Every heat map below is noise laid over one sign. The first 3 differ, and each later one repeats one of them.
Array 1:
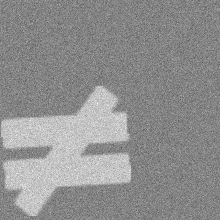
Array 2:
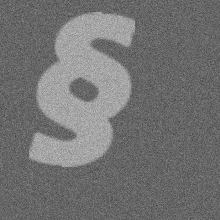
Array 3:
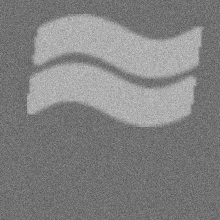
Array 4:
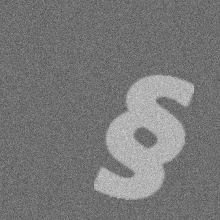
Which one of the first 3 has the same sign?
2
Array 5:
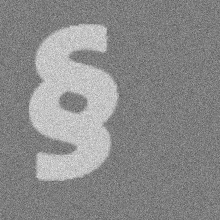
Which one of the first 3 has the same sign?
2
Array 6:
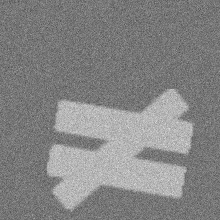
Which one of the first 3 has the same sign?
1
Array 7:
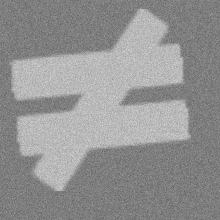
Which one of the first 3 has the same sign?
1
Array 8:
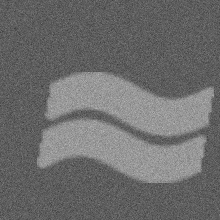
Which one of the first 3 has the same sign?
3
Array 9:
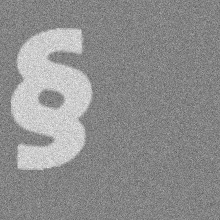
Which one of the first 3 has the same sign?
2
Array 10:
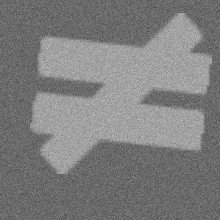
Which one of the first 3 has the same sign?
1
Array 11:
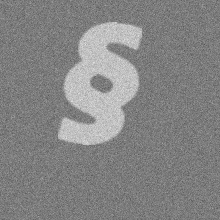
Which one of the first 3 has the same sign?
2
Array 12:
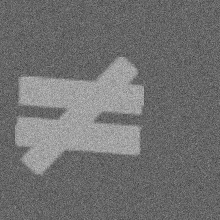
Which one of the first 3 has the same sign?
1
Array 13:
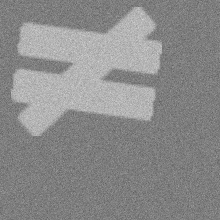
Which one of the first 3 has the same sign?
1
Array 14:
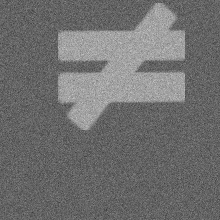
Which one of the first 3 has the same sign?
1
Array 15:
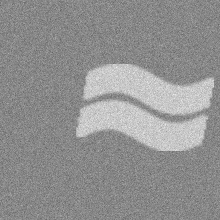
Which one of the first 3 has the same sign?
3
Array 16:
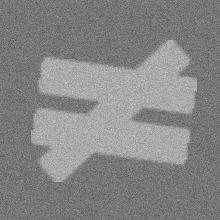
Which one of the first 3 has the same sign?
1
